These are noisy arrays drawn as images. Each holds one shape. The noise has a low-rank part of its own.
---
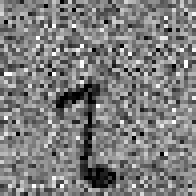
dark musical note
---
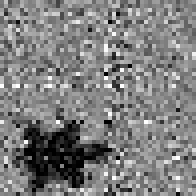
dark turtle
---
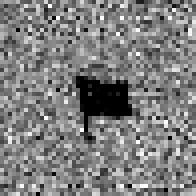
dark flag, centre
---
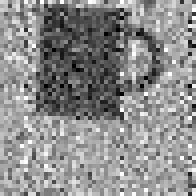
dark cup
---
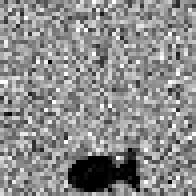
dark fish, bottom middle
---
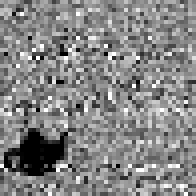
dark teapot, bottom left
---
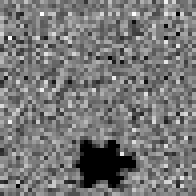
dark turtle, bottom middle
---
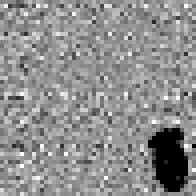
dark footprint, bottom right
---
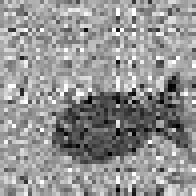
dark fish
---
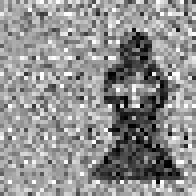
dark chess bishop
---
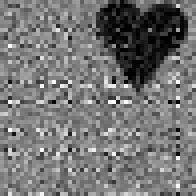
dark heart
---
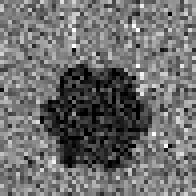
dark flower
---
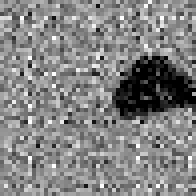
dark cloud, middle right
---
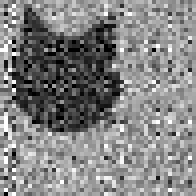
dark cat's head
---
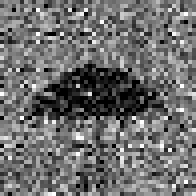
dark umbrella
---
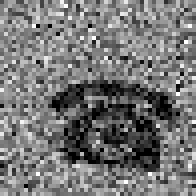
dark telephone
